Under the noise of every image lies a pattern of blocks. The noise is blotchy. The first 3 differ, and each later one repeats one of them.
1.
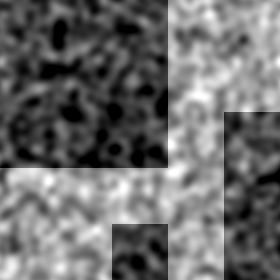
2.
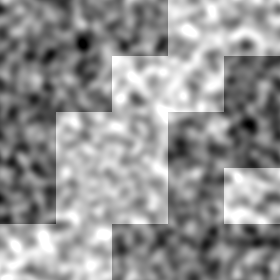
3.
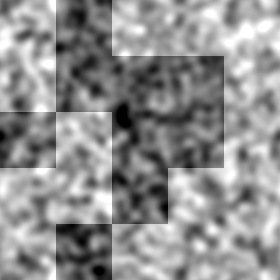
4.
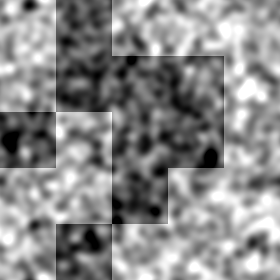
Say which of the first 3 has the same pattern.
3
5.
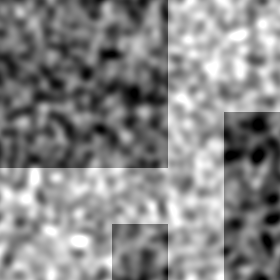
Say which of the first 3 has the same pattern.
1
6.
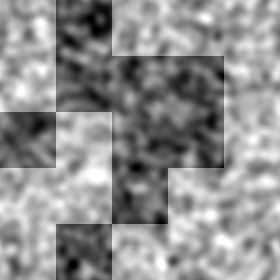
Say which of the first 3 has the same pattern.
3
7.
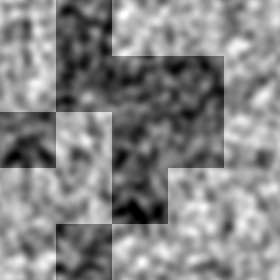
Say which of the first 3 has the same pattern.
3
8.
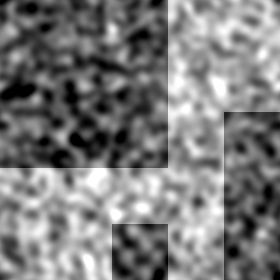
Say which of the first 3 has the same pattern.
1
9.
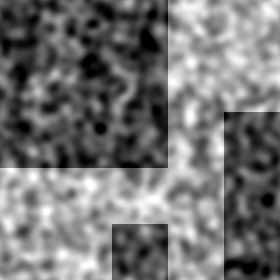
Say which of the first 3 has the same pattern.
1
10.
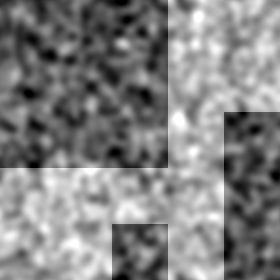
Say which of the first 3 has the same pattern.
1
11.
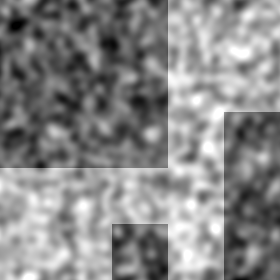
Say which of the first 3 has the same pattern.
1
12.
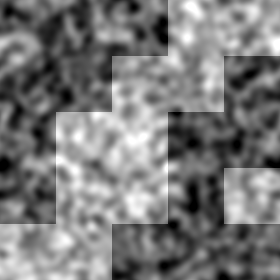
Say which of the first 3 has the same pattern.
2
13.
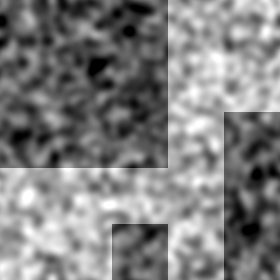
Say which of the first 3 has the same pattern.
1
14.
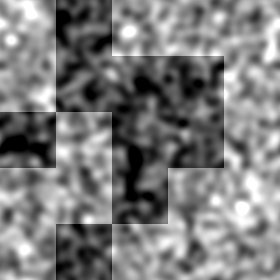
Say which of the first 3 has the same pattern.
3
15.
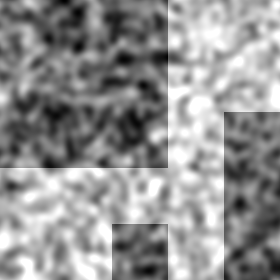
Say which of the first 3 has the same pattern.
1
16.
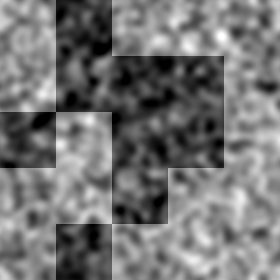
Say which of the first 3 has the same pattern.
3
